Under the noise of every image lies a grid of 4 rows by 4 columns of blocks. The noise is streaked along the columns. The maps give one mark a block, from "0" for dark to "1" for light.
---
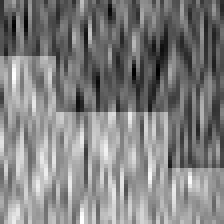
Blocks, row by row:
0 0 0 0
1 0 0 0
1 1 1 0
1 1 1 1
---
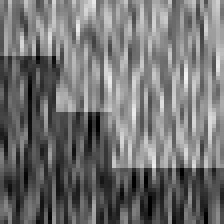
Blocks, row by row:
1 1 1 1
0 1 1 1
0 0 1 1
0 0 0 0
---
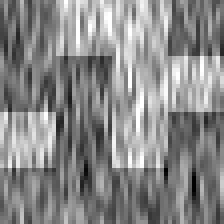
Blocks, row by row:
0 1 1 0
0 0 1 1
1 0 1 0
0 0 0 0
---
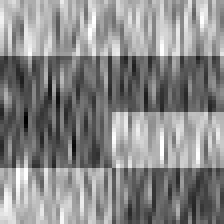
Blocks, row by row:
1 1 1 1
0 0 0 0
0 0 1 1
1 1 0 0
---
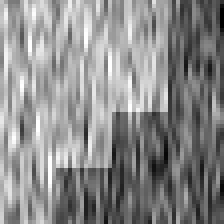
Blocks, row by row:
1 1 1 0
1 1 1 0
1 1 0 0
1 0 0 0
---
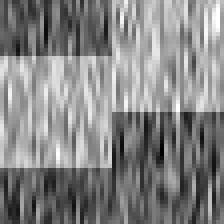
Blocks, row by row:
0 0 1 1
1 1 1 1
1 1 0 0
0 0 0 0
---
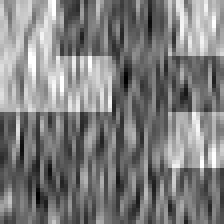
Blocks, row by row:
1 0 0 1
1 1 0 0
0 0 0 1
0 0 0 0
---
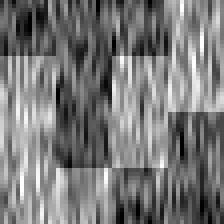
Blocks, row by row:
0 0 0 1
1 0 1 1
1 0 1 0
1 1 0 0
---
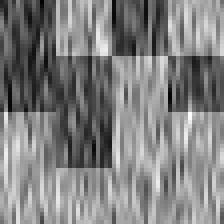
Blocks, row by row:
0 1 0 1
0 0 1 0
1 0 1 1
1 1 1 1
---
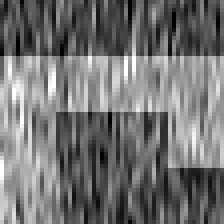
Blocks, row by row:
0 0 0 0
1 1 1 1
1 0 0 1
1 0 0 0
